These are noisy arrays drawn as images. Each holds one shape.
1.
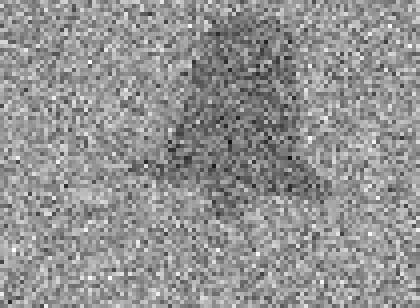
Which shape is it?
bell
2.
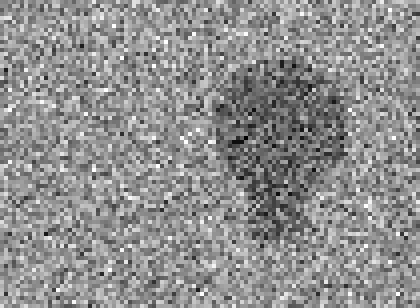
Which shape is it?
light bulb
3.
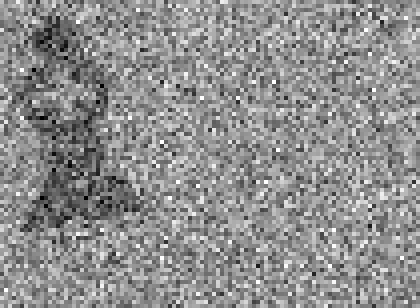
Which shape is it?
chess bishop
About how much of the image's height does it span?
two thirds
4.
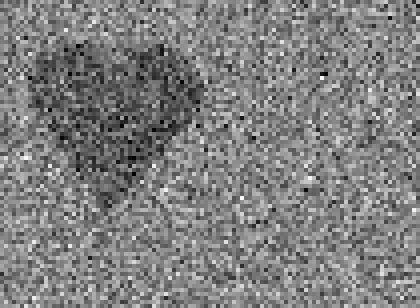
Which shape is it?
heart
